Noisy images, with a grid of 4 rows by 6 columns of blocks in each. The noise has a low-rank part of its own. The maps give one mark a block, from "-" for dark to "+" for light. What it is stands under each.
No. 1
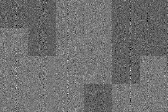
--++--
+-++--
++++-+
+++-++
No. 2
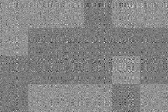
+++-++
+-----
----+-
-+++-+
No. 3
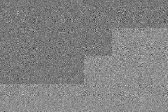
------
----++
---+++
++++++
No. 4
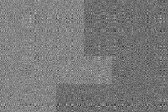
+++---
+++---
++++--
++----
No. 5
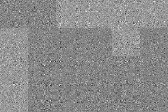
--++++
+---+-
+-----
+-----
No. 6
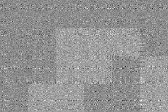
------
--+++-
--++-+
-++--+
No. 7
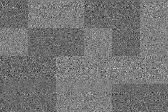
-++--+
+--+-+
--++++
--++--
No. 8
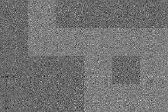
-+----
-+++++
---+-+
---+++
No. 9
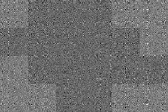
+---++
-----+
+-----
++--++
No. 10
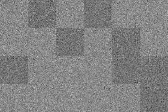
+-+-++
++-+-+
-+++--
+++++-
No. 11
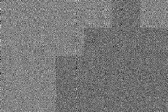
++++-+
+++---
++----
++----
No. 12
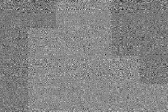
--++--
-+++--
-++++-
-+++++
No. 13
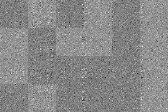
-+-+-+
+-++-+
+----+
-+---+
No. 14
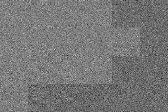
++++--
+++++-
++++--
+-----
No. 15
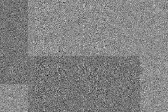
-+++++
-+++++
-----+
+----+
